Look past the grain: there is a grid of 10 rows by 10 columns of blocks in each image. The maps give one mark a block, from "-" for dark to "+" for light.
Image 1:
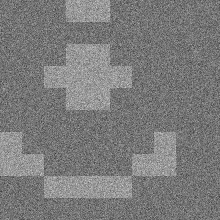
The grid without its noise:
- - - + + - - - - -
- - - - - - - - - -
- - - + + - - - - -
- - + + + + - - - -
- - - + + - - - - -
- - - - - - - - - -
+ - - - - - - + - -
+ + - - - - + + - -
- - + + + + - - - -
- - - - - - - - - -
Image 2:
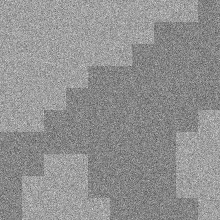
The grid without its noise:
+ + + + + + + + + -
+ + + + + + + - - -
+ + + + + + - - - -
+ + + + - - - - - -
+ + + - - - - - - -
+ + - - - - - - - +
- - - - - - - - + +
- - + + - - - - + +
- + + + - - - - + +
- + + + + - - - - +
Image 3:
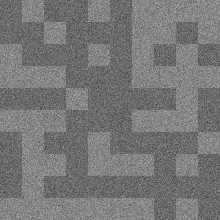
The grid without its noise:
- + - - + - + + + +
- - + - - - + + - +
+ - - - + - + - + -
+ + + - - - + + + +
- - - + - - - - + -
+ + + - - - + + + -
- + - - + - - - - +
- + + - + + + - + -
- + - - - - - - - -
+ + + + + + + - + -
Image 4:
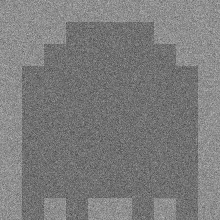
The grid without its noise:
+ + + + + + + + + +
+ + + - - - - + + +
+ + - - - - - - + +
+ - - - - - - - - +
+ - - - - - - - - +
+ - - - - - - - - +
+ - - - - - - - - +
+ - - - - - - - - +
+ - - - - - - - - +
+ - + - + + - + - +
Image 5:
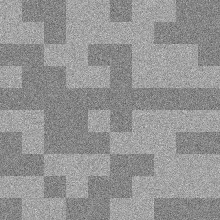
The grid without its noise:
+ - - + + - + + - -
+ + - + + + + - - -
- - + + - - + + + -
+ - - + + - + + + +
- - - - - - - - - -
+ + - - + - + + + +
- + - - - + + + - -
- - + + + - - + + +
+ + - + - - + + + +
- + + - - + + - - -
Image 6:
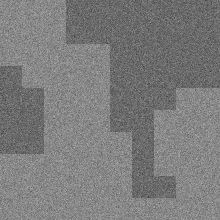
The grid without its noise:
+ + + - - - - - - -
+ + + - - - - - - -
+ + + + + - - - - -
- + + + + - - - - -
- - + + + - - - + +
- - + + + - - + + +
- - + + + + - + + +
+ + + + + + - + + +
+ + + + + + - - + +
+ + + + + + + + + +
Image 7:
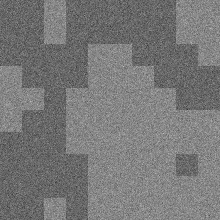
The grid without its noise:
- - + - - - - - + +
- - + - - - - - + +
- - - - + + - - - +
+ - - - + + + - - -
+ + - + + + + + - -
+ - - + + + + + + +
- - - + + + + + + +
- - - - + + + + - +
- - - - + + + + + +
- - + - + + + + + +
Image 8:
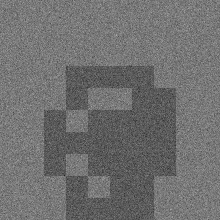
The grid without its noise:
+ + + + + + + + + +
+ + + + + + + + + +
+ + + + + + + + + +
+ + + - - - - + + +
+ + + - + + - - + +
+ + - + - - - - + +
+ + - - - - - - + +
+ + - + - - - - + +
+ + + - + - - + + +
+ + + - - - - + + +
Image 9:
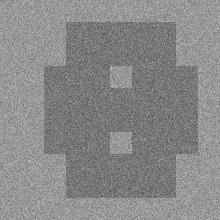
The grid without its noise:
+ + + + + + + + + +
+ + + - - - - - + +
+ + + - - - - - + +
+ + - - - + - - - +
+ + - - - - - - - +
+ + - - - - - - - +
+ + - - - + - - - +
+ + + - - - - - + +
+ + + - - - - - + +
+ + + + + + + + + +
